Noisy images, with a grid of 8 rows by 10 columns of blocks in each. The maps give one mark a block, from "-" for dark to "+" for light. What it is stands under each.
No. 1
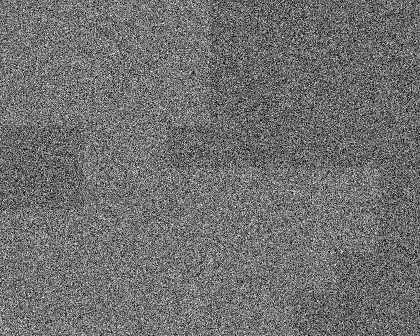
+++++-----
+++++-----
+++++-----
--++------
--+++++++-
+++++++++-
++++++++--
+++++++---
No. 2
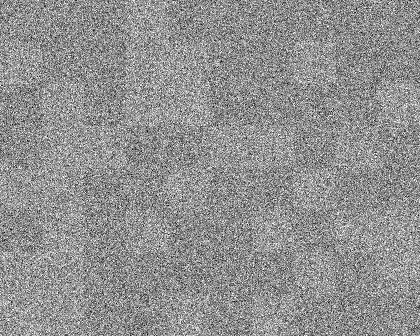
---+------
+--++--+--
-+-++----+
-++--++-+-
++--+--+--
-+-+--+-++
++-----+-+
++--+-+---
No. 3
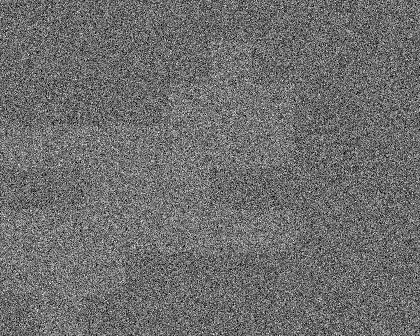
----------
-----+----
----+++---
+++++++---
--+++-----
+++++++---
+++-------
-+--------
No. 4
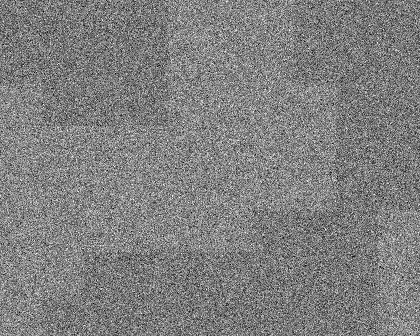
----+++---
----+++---
+---++++--
++++++++--
++++++++--
++++++---+
++-------+
+--------+
